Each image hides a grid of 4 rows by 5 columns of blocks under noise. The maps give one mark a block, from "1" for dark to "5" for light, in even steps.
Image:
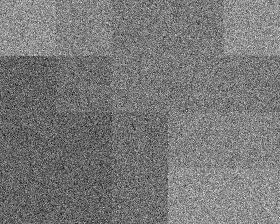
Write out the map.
5 4 3 3 5
1 2 3 3 3
1 1 2 4 4
1 1 2 5 5
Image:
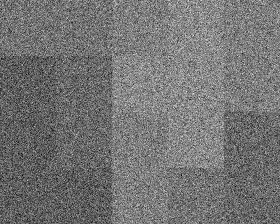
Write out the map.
3 3 4 5 4
1 2 5 5 4
1 2 4 5 2
1 1 4 3 2
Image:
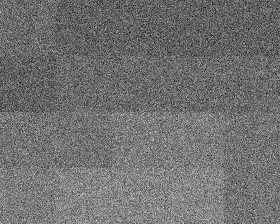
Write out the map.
2 1 1 1 1
1 2 2 2 2
3 3 4 4 3
4 5 5 5 3
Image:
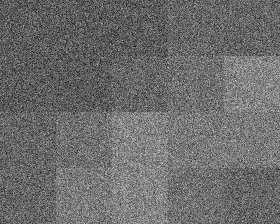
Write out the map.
1 1 1 2 2
1 1 2 3 5
2 3 5 4 4
2 4 5 3 2
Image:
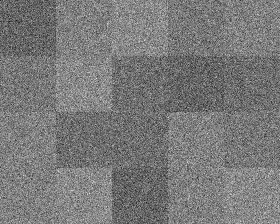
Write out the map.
1 4 5 3 4
3 5 2 1 2
4 2 2 4 3
4 5 1 4 5
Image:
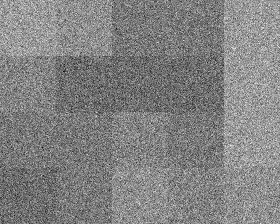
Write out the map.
5 4 2 2 5
3 1 1 1 5
2 2 3 2 5
1 2 4 3 4
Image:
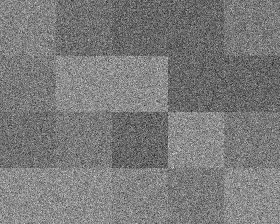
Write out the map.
4 2 1 1 3
3 5 5 1 1
2 3 1 5 3
5 5 4 3 5
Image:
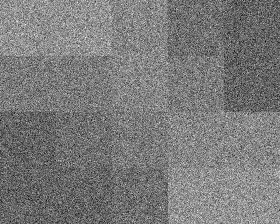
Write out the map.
5 5 4 2 1
3 3 4 3 1
1 2 3 4 4
1 1 2 5 5
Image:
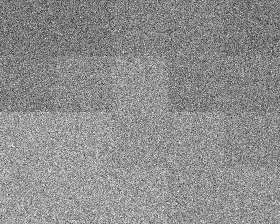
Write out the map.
1 1 2 2 1
2 3 4 2 2
5 5 4 4 3
5 5 5 4 4
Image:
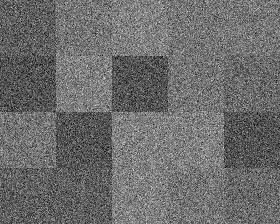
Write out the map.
2 4 5 4 4
1 5 1 4 3
4 1 5 5 1
2 2 5 4 3
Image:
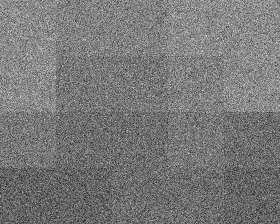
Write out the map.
5 4 4 5 5
5 3 3 4 5
3 2 2 3 2
1 1 2 2 1
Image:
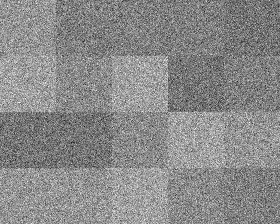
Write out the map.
4 2 2 2 1
5 3 5 1 2
1 1 3 5 4
4 4 5 3 2
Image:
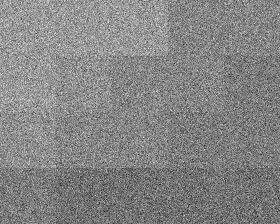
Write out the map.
5 5 5 3 3
5 4 3 3 2
4 3 3 2 2
2 1 1 1 1
